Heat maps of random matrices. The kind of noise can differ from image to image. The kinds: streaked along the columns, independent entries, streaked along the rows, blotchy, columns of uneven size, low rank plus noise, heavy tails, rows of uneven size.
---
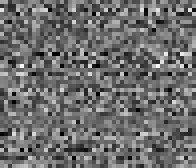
rows of uneven size
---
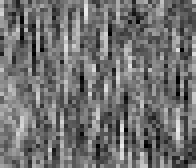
streaked along the columns
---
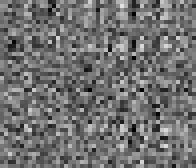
low rank plus noise
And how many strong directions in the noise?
one
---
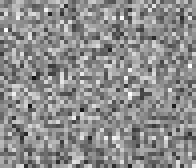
low rank plus noise
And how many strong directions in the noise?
five to eight
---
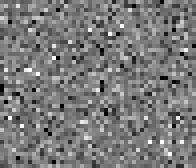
heavy tails
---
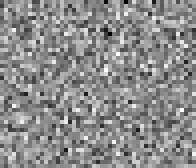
independent entries
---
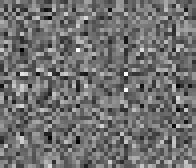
low rank plus noise
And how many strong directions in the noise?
three or four
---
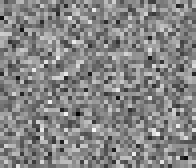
independent entries
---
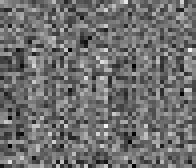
low rank plus noise
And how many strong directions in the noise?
one
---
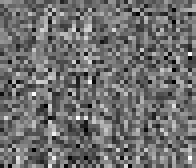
low rank plus noise
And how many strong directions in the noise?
three or four
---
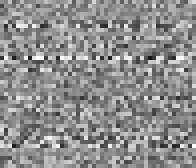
rows of uneven size
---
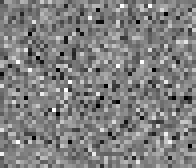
heavy tails
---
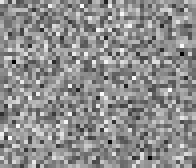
independent entries
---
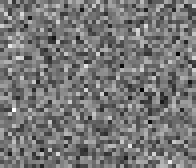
independent entries
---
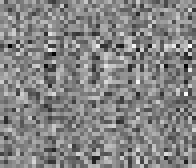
low rank plus noise
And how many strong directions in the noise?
two
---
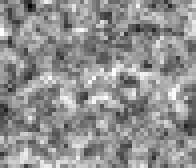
blotchy
